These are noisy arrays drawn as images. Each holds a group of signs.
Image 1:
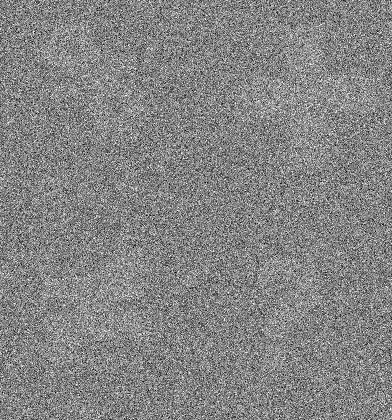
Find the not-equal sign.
bottom left
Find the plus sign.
top right
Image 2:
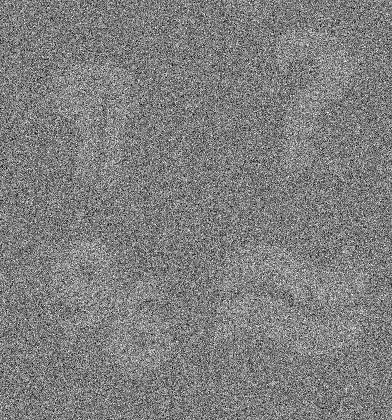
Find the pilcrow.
top left
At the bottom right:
approximately sign
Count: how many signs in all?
4
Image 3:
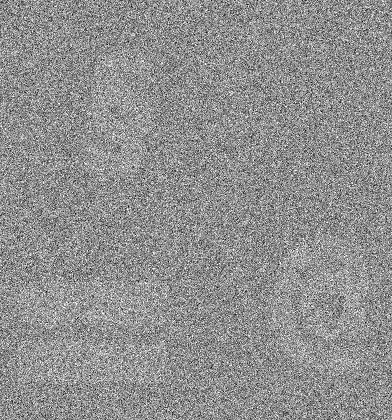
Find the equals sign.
bottom left
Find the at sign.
bottom right
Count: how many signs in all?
3
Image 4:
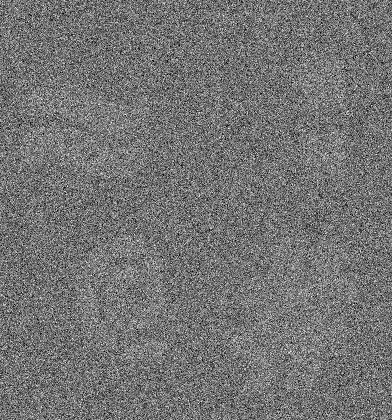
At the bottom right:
hash sign
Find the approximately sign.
top left
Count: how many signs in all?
4
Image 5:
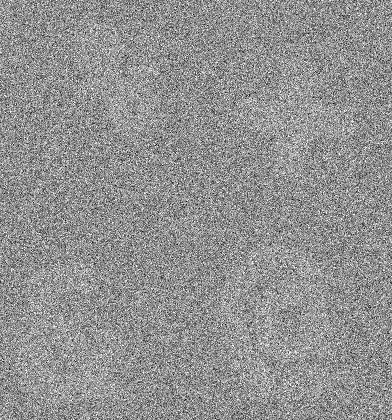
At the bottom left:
ampersand
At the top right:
plus sign
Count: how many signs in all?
4
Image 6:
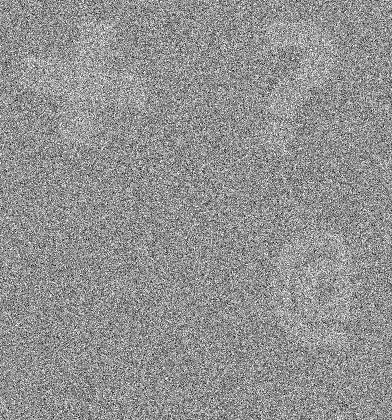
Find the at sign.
bottom right
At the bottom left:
nothing
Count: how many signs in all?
3
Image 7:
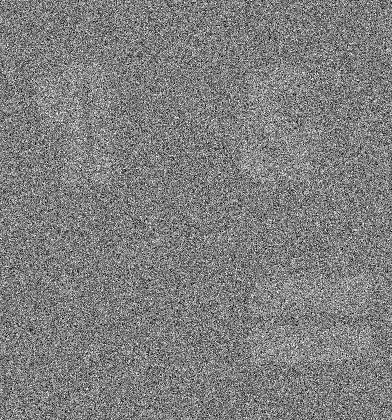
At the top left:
pilcrow
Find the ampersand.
top right
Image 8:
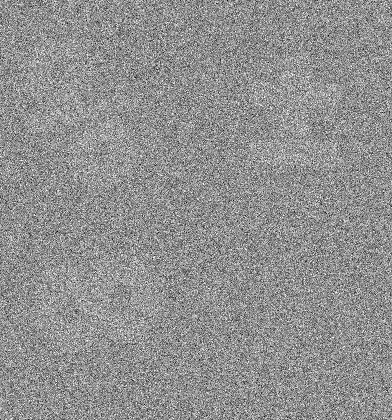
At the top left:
percent sign
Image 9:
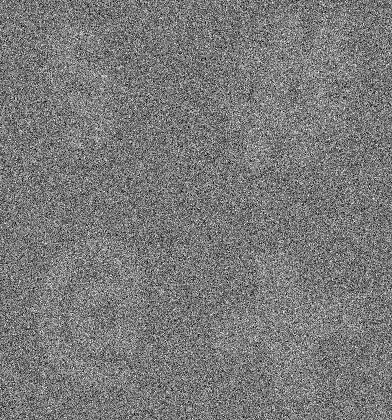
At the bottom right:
plus sign
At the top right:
hash sign
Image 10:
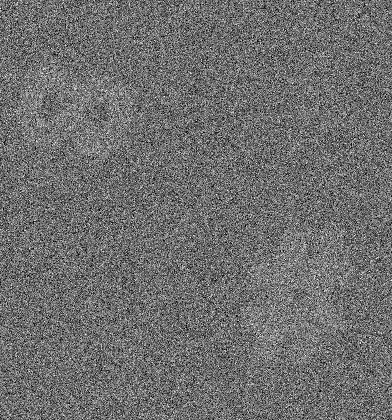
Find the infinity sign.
top left
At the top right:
nothing
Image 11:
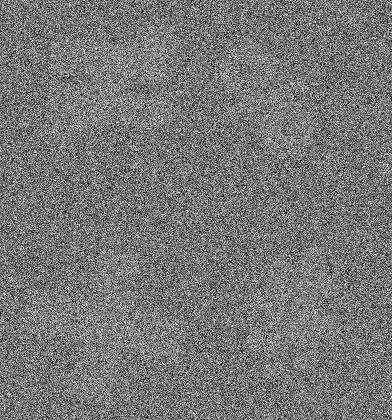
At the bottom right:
hash sign
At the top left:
not-equal sign
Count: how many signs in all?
4
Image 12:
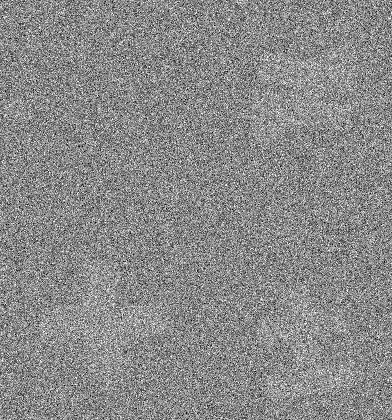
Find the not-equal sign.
top right
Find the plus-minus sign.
bottom right
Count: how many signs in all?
3
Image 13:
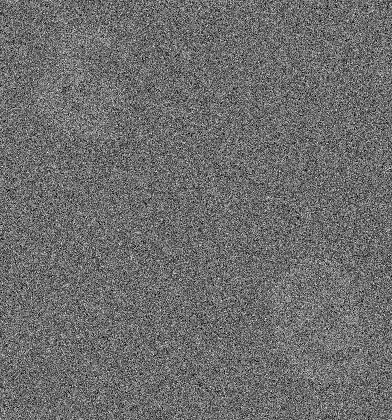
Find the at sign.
bottom right
